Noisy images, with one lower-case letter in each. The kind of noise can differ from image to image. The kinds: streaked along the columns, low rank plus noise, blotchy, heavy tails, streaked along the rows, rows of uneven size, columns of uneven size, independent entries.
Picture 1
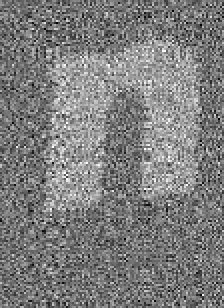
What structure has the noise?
low rank plus noise
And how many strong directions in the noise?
five to eight
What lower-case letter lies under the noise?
n
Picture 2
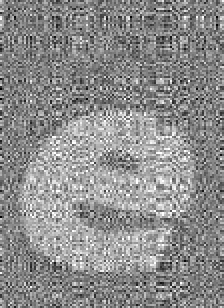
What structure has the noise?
low rank plus noise
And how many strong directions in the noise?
two
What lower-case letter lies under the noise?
e
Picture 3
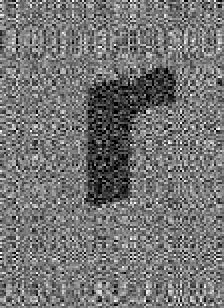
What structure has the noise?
low rank plus noise
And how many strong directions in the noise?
two
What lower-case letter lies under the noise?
r
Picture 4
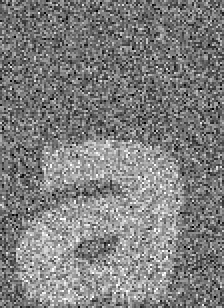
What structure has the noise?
independent entries
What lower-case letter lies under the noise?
a
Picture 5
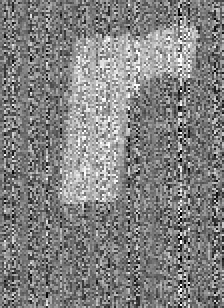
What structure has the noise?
columns of uneven size
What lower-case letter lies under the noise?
r
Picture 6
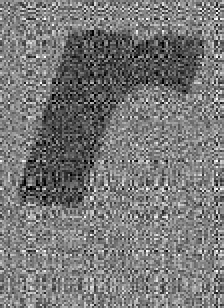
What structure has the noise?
low rank plus noise
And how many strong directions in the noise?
two
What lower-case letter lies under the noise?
r
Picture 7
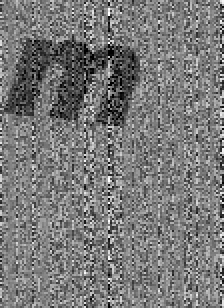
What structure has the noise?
columns of uneven size
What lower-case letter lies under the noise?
m
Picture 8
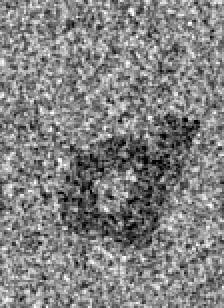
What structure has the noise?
blotchy
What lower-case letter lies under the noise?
d
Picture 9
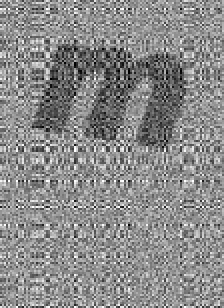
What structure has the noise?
low rank plus noise
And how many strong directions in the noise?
one
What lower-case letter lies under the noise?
m
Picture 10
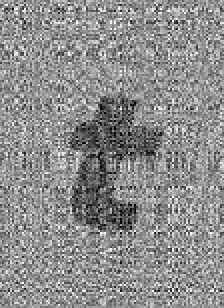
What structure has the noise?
low rank plus noise
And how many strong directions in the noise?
three or four
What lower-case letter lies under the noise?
t
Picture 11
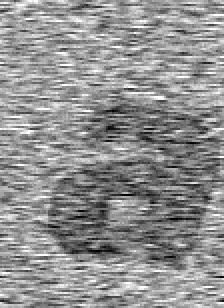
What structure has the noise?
streaked along the rows
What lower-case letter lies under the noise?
a
